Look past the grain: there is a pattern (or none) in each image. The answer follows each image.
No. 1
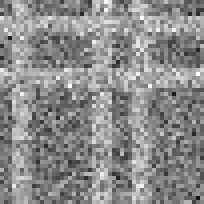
bands of rows crossing bands of columns
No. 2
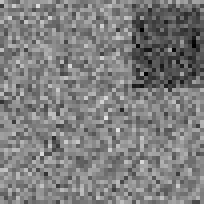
one block
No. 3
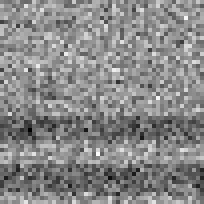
bands of rows
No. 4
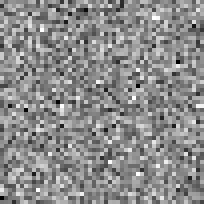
only noise
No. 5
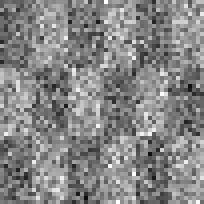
a checkerboard
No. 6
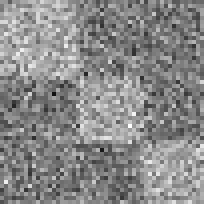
blocks along the diagonal
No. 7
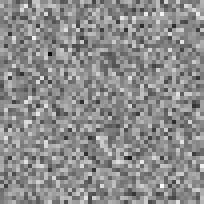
only noise
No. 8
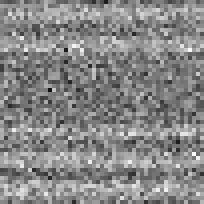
bands of rows
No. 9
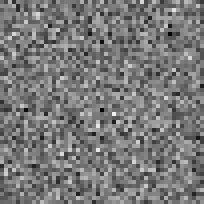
only noise
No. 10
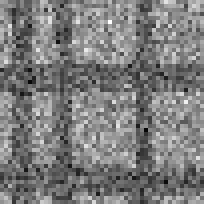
bands of rows crossing bands of columns
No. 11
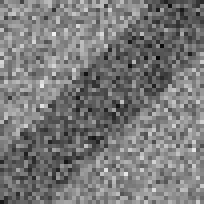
a diagonal band
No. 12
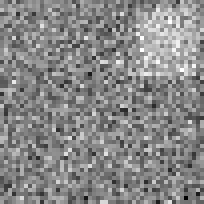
one block
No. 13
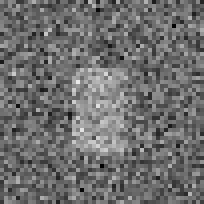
one block
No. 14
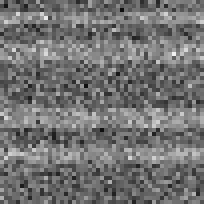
bands of rows
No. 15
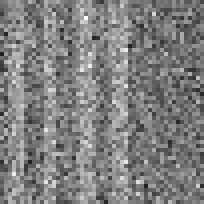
bands of columns
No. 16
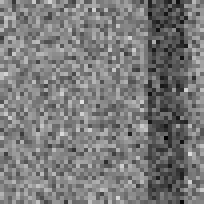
one band of columns
